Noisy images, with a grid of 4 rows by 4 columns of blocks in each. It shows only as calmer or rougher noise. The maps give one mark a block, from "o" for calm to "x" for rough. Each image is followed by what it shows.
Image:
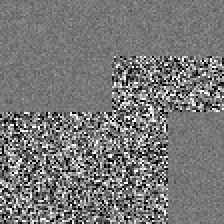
oooo
ooxx
xxxo
xxxo
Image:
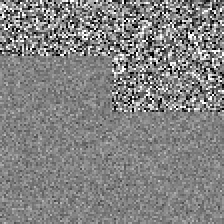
xxxx
ooxx
oooo
oooo
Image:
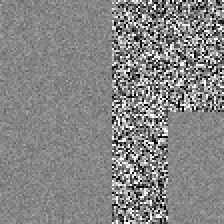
ooxx
ooxx
ooxo
ooxo
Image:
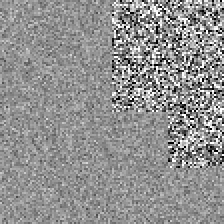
ooxx
ooxx
ooox
oooo
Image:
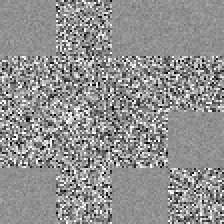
oxoo
xxxx
xxxo
oxox
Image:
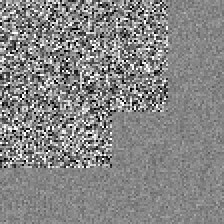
xxxo
xxxo
xxoo
oooo
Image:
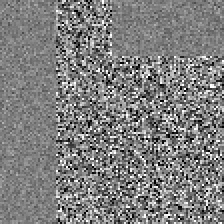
oxoo
oxxx
oxxx
oxxx
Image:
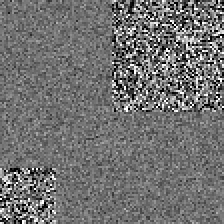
ooxx
ooxx
oooo
xooo
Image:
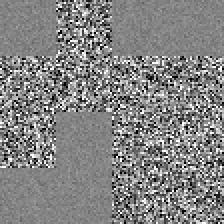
oxoo
xxxx
xoxx
ooxx
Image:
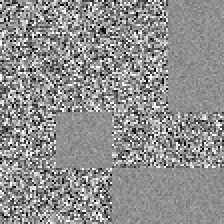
xxxo
xxxo
xoxx
xxoo
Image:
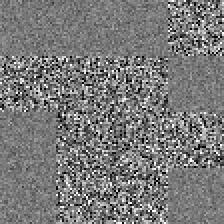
ooox
xxxo
oxxx
oxxo
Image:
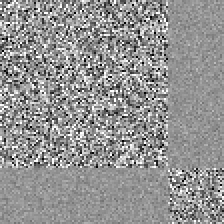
xxxo
xxxo
xxxo
ooox
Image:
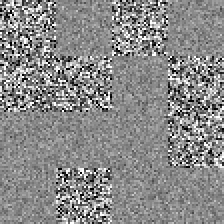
xoxo
xxox
ooox
oxoo
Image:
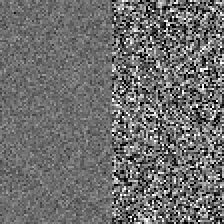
ooxx
ooxx
ooxx
ooxx
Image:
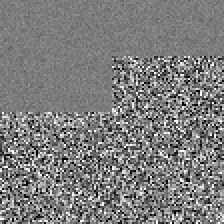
oooo
ooxx
xxxx
xxxx
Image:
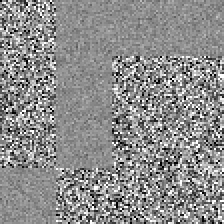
xooo
xoxx
xoxx
oxxx
